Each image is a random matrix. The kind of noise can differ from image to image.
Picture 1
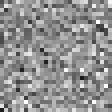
low rank plus noise
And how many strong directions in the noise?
five to eight
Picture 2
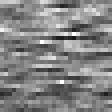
streaked along the rows
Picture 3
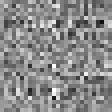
low rank plus noise
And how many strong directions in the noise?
three or four
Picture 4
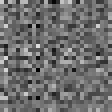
low rank plus noise
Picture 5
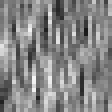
streaked along the columns
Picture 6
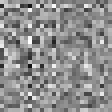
low rank plus noise
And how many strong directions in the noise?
one
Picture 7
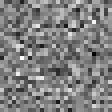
low rank plus noise
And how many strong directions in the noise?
three or four
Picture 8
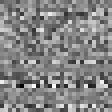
rows of uneven size
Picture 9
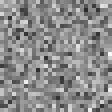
independent entries
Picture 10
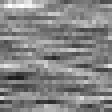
streaked along the rows
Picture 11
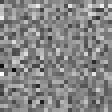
low rank plus noise
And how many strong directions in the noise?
three or four
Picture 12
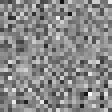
low rank plus noise
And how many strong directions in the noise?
five to eight
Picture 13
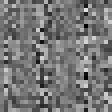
columns of uneven size
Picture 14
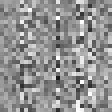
columns of uneven size
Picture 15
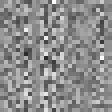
columns of uneven size
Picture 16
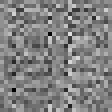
low rank plus noise
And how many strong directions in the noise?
two
